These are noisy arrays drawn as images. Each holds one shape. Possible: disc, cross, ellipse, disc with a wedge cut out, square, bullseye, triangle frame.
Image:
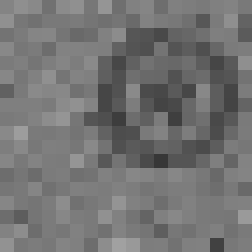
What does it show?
dark bullseye
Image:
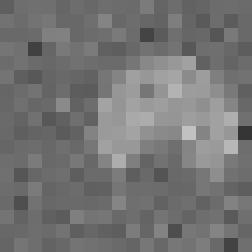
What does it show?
light disc with a wedge cut out
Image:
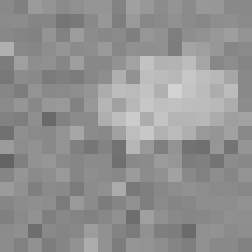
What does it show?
light ellipse
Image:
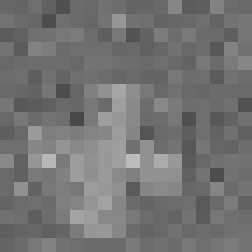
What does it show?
light cross
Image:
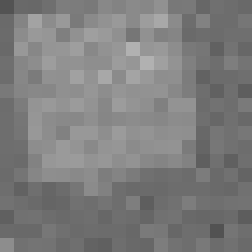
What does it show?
light square
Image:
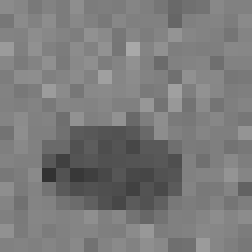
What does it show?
dark ellipse
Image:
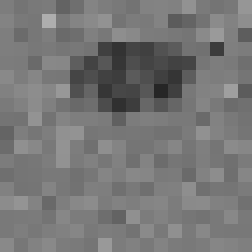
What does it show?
dark ellipse
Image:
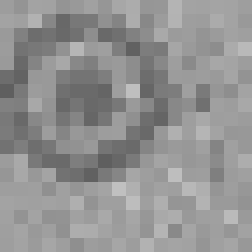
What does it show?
dark bullseye
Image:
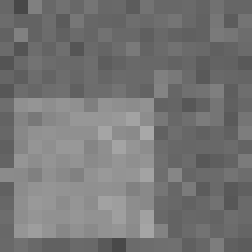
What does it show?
light square
